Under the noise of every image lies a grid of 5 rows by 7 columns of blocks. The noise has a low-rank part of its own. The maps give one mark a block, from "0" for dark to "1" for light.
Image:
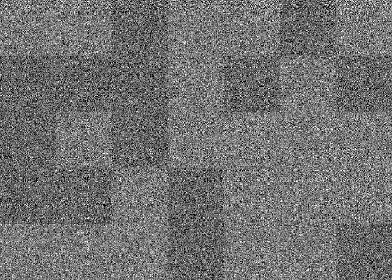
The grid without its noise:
1 1 0 1 1 0 1
0 0 0 1 0 1 0
0 1 0 1 1 1 1
0 0 1 0 1 1 1
1 1 1 0 1 1 0
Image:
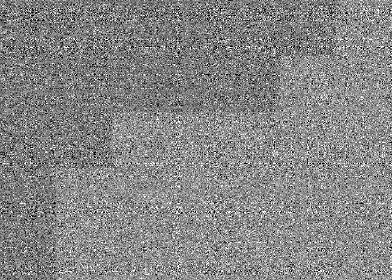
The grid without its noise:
0 0 0 0 0 0 1
0 0 0 0 0 1 1
0 0 1 1 1 1 1
0 1 1 1 1 1 1
0 1 1 1 1 1 1
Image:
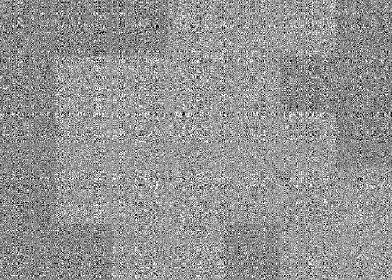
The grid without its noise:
0 0 0 1 1 1 0
0 1 1 1 1 0 0
0 1 1 1 1 1 0
0 1 1 1 1 1 1
0 0 1 1 0 1 1
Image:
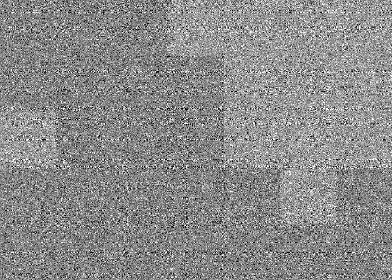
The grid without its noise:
0 0 0 1 1 1 1
0 0 0 0 1 1 1
1 0 0 0 1 1 1
0 0 0 0 0 1 0
0 0 0 0 0 0 0
